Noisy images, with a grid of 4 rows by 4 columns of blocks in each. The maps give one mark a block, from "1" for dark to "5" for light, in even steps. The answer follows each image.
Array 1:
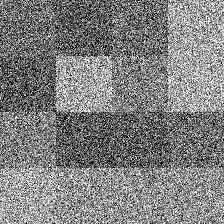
2 1 2 5
1 5 3 5
3 1 1 2
5 4 4 4
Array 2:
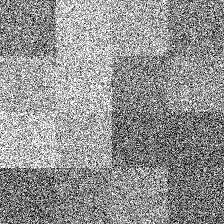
2 5 4 2
4 5 2 3
5 4 1 1
1 2 3 1
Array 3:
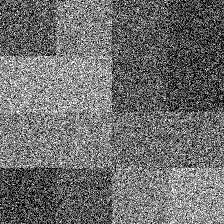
2 4 2 1
5 5 2 1
4 4 3 3
1 2 4 5
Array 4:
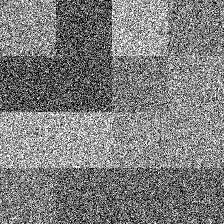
4 1 5 3
1 1 3 4
5 5 4 4
3 2 2 2
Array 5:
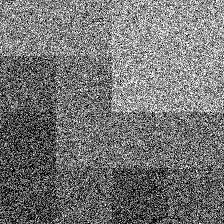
4 4 5 5
2 3 5 5
1 3 3 3
1 2 1 2
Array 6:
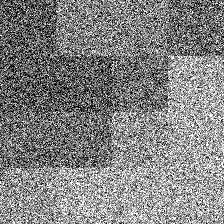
1 3 3 2
1 1 2 5
2 2 4 5
4 5 5 5
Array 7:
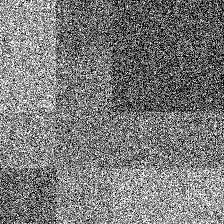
5 2 1 1
5 3 1 1
4 3 3 3
2 4 5 5
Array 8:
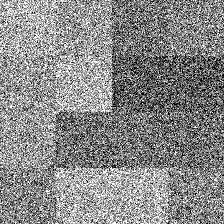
5 4 2 3
4 5 1 1
4 2 2 2
3 5 5 3
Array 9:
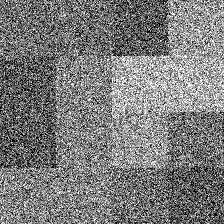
2 2 1 4
1 3 5 5
1 3 4 2
3 3 2 1
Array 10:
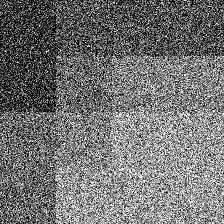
1 2 2 2
1 3 4 4
3 4 5 5
3 5 5 5
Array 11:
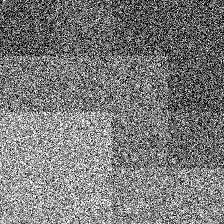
1 2 1 1
3 3 3 1
5 5 3 2
5 5 4 4
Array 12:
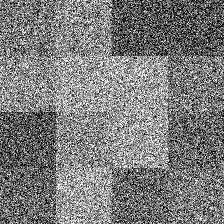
3 4 1 1
4 5 5 3
1 4 5 2
2 5 2 3
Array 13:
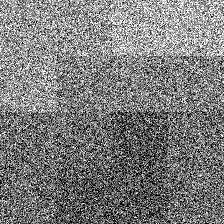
4 4 5 5
4 3 3 3
2 2 1 2
2 1 1 2
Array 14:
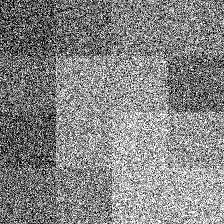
1 2 3 3
2 4 4 2
1 4 5 4
2 3 5 5
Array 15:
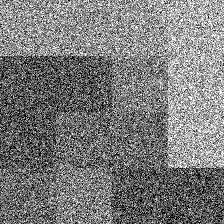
4 4 4 5
1 1 3 5
1 2 2 5
2 3 1 1
